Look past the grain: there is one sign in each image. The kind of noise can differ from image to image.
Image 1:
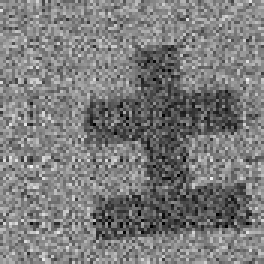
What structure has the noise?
low rank plus noise
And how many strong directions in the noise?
one
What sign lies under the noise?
plus-minus sign
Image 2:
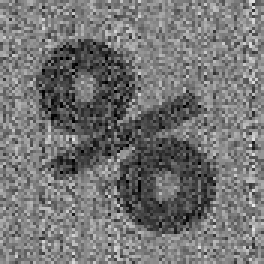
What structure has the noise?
columns of uneven size
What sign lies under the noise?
percent sign
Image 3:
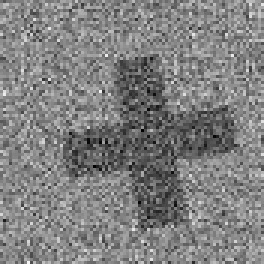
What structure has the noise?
low rank plus noise
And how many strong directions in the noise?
three or four
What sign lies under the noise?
plus sign
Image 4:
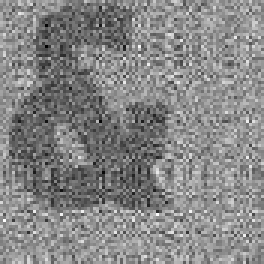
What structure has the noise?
low rank plus noise
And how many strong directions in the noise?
one
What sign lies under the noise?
ampersand
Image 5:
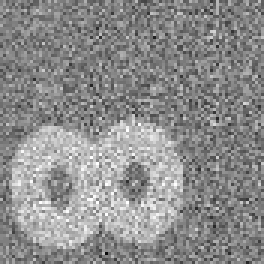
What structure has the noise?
low rank plus noise
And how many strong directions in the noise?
five to eight
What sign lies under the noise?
infinity sign
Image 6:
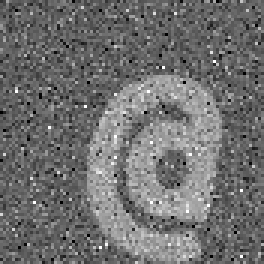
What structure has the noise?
heavy tails
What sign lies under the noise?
at sign
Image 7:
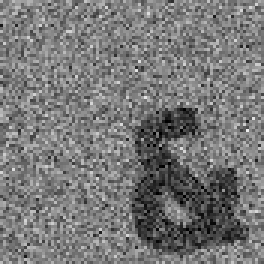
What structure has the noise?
independent entries
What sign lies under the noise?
ampersand
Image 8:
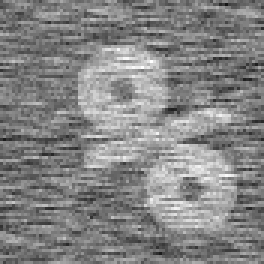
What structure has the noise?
streaked along the rows
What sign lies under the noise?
percent sign
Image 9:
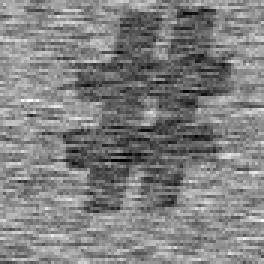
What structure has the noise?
streaked along the rows
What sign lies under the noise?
hash sign
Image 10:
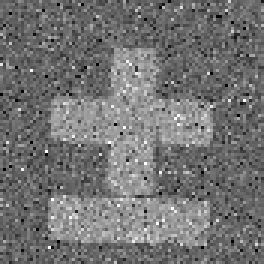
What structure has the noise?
heavy tails
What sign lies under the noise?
plus-minus sign
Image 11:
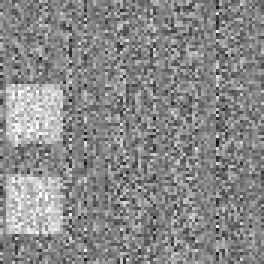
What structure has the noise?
columns of uneven size
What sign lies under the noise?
colon
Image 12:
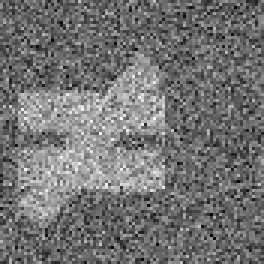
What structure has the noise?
independent entries
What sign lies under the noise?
not-equal sign
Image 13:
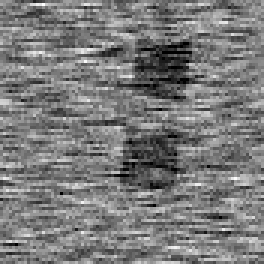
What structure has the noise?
streaked along the rows
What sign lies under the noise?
colon
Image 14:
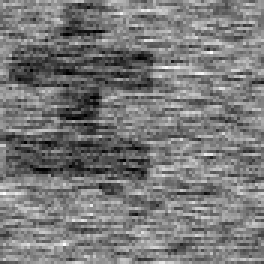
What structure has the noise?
streaked along the rows
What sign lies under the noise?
plus-minus sign
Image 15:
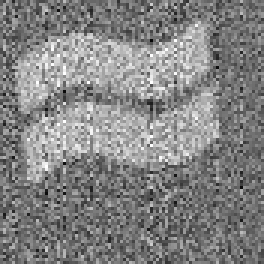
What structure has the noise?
columns of uneven size
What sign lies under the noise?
approximately sign
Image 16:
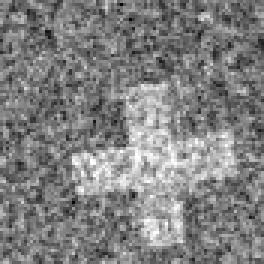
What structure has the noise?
blotchy
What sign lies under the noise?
plus sign
